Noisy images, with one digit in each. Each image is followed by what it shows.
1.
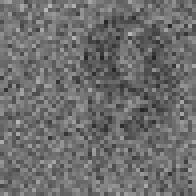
9
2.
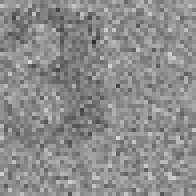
3
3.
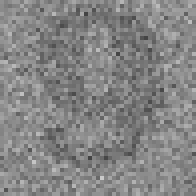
9
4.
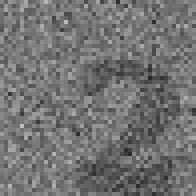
2
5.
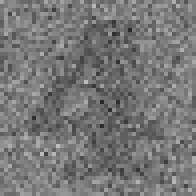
4
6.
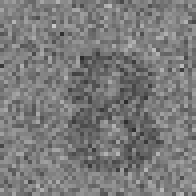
8
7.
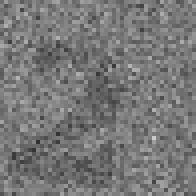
2
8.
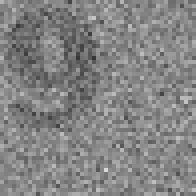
9
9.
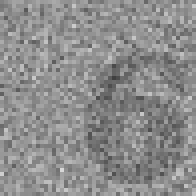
6
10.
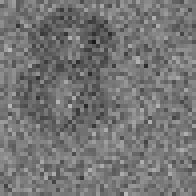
8
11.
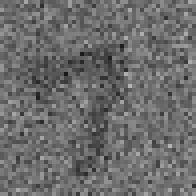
7
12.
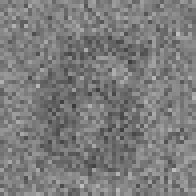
6
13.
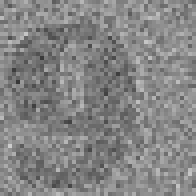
9
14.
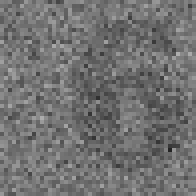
6
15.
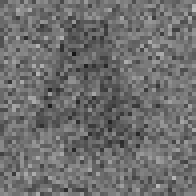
4
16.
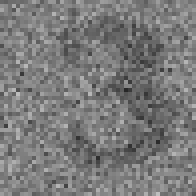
3
